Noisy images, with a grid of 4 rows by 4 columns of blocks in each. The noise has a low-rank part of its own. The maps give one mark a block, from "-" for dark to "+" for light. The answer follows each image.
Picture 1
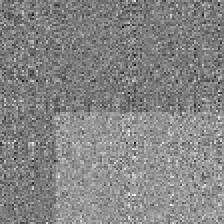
----
----
-+++
-+++
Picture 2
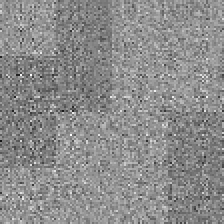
+-++
--++
-++-
+++-
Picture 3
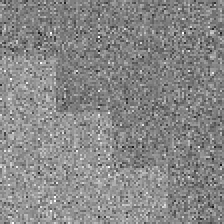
----
+---
++--
+++-
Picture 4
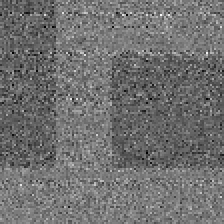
-+++
-+--
-+--
++++
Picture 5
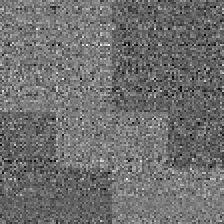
++--
++--
-++-
--++
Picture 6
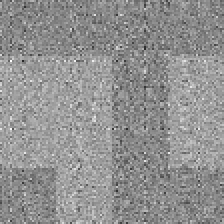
----
++-+
++-+
-+--
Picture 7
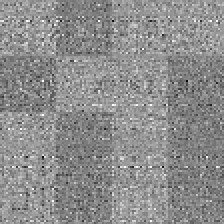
+-++
-++-
+-+-
+-+-
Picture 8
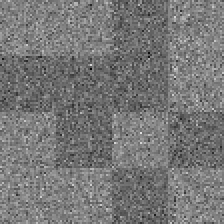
++-+
---+
+-+-
++-+
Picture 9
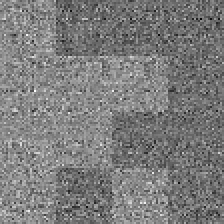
+---
+++-
++--
+-+-
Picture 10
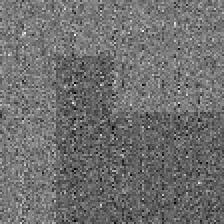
++++
+-++
+---
+---
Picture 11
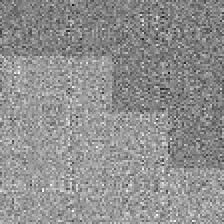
----
++--
+++-
++++
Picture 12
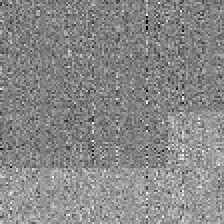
----
----
---+
++++
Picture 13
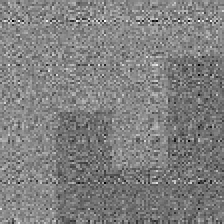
++++
+++-
+-+-
+---
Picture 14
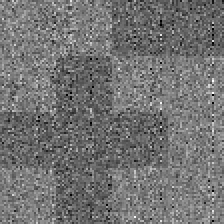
++--
+-++
---+
+-++
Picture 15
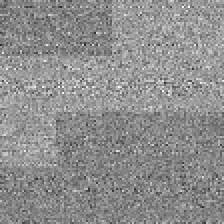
--++
++++
+---
----
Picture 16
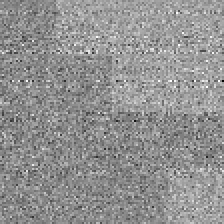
-+++
--++
----
---+
